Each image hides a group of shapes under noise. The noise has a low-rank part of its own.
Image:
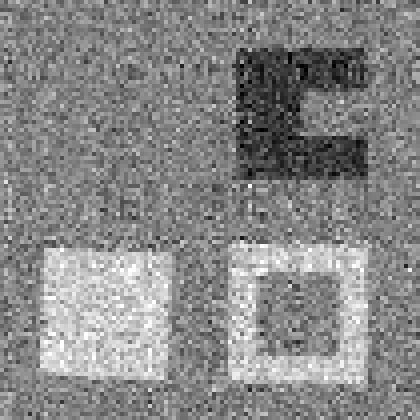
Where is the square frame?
bottom right
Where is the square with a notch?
top right
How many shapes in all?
3
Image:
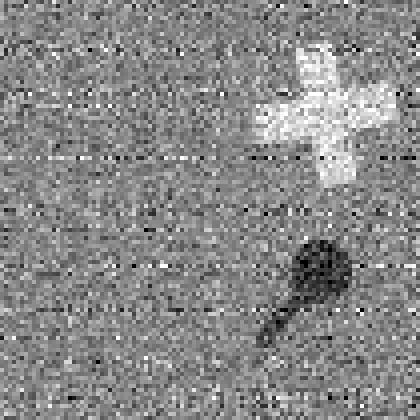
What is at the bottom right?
lollipop
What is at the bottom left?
nothing
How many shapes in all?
2
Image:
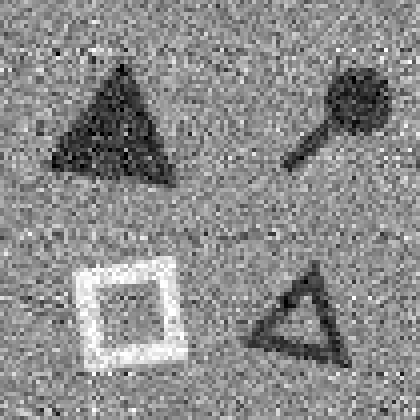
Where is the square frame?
bottom left
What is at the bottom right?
triangle frame
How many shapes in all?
4
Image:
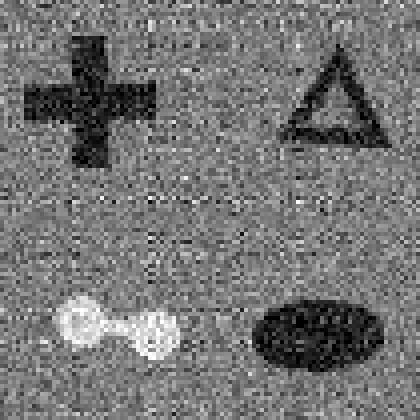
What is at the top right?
triangle frame
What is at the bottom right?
ellipse
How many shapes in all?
4
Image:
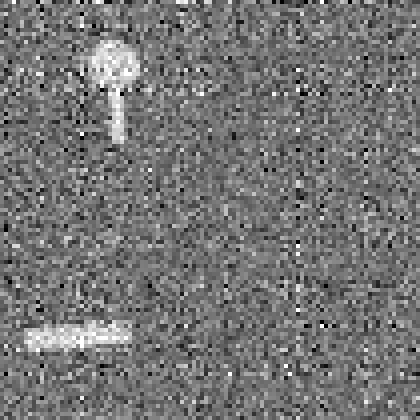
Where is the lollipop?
top left
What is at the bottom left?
bar
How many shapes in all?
2
